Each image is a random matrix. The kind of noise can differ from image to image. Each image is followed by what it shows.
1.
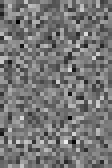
low rank plus noise
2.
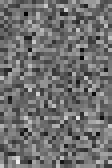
independent entries
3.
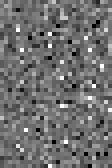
heavy tails
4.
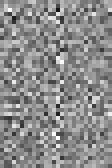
low rank plus noise
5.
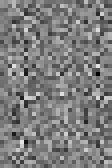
low rank plus noise
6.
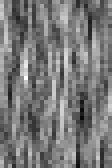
streaked along the columns
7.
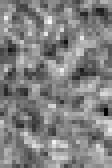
blotchy
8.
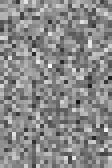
independent entries
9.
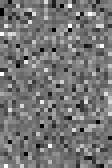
heavy tails
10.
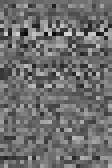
rows of uneven size
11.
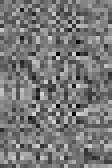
low rank plus noise
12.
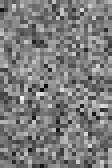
independent entries
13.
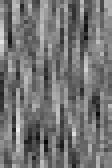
streaked along the columns
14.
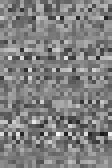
rows of uneven size
